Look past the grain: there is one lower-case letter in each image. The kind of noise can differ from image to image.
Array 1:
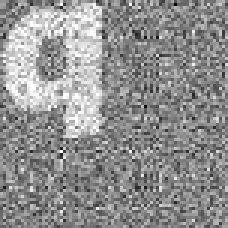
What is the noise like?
low rank plus noise
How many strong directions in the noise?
two
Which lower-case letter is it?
q
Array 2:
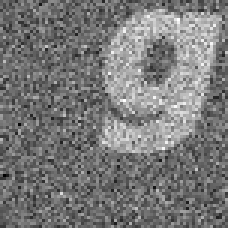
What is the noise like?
independent entries
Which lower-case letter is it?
g
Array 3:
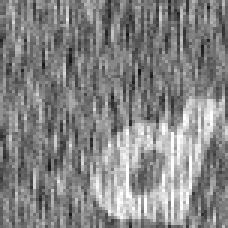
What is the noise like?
streaked along the columns
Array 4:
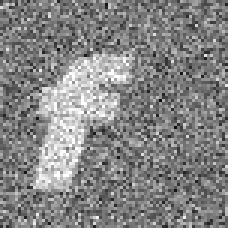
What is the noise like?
independent entries
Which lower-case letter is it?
f
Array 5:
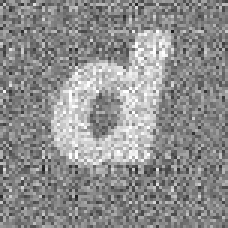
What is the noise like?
low rank plus noise
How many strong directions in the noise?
two
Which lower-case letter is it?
d
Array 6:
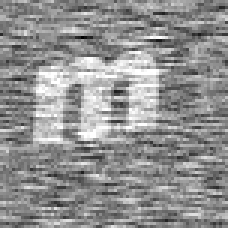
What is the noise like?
streaked along the rows
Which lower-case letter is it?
m
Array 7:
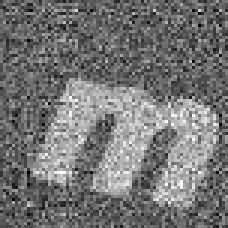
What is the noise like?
low rank plus noise
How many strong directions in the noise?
two
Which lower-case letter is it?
m
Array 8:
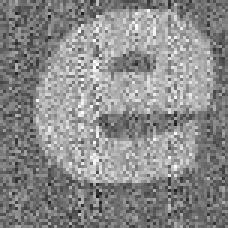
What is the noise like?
columns of uneven size
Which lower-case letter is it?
e
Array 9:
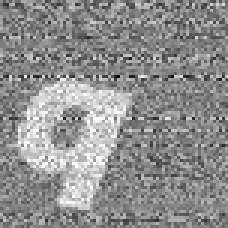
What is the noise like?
rows of uneven size
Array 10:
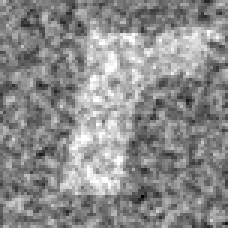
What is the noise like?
blotchy
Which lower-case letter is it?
r
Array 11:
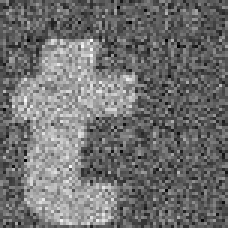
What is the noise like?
low rank plus noise
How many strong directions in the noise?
five to eight
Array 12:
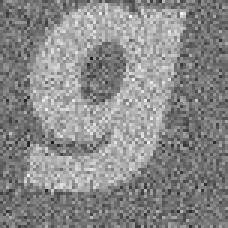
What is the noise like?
low rank plus noise
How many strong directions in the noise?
three or four
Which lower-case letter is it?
g
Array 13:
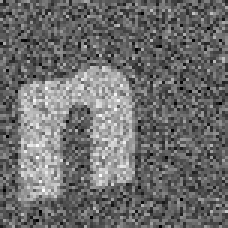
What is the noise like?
independent entries
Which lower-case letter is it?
n
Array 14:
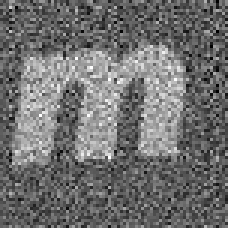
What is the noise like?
low rank plus noise
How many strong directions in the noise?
two
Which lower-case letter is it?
m
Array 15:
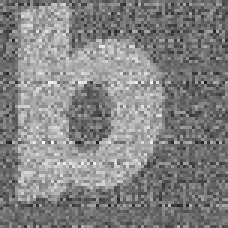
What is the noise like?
rows of uneven size
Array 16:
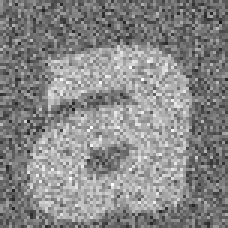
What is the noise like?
independent entries
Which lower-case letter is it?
a
